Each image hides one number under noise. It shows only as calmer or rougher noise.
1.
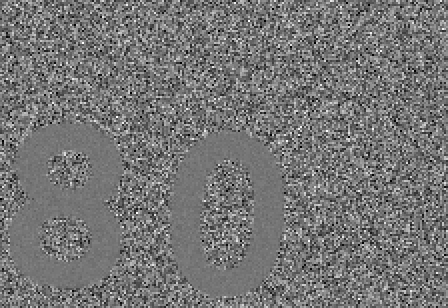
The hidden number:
80
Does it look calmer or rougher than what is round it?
calmer
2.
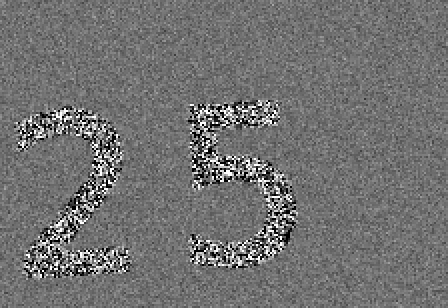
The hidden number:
25
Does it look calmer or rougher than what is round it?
rougher
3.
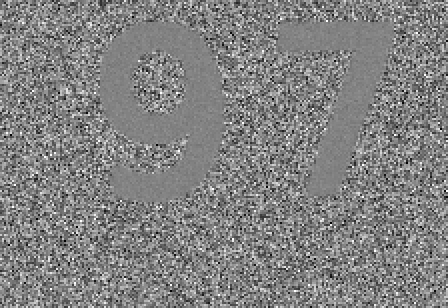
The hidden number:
97
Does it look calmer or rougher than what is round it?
calmer
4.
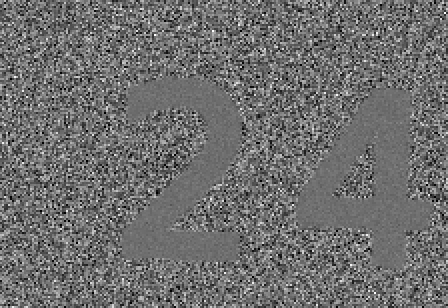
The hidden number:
24
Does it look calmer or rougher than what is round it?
calmer
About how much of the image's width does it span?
two thirds
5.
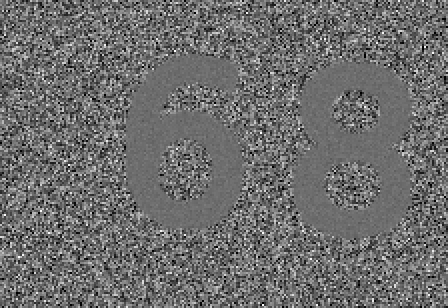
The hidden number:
68
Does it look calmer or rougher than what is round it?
calmer
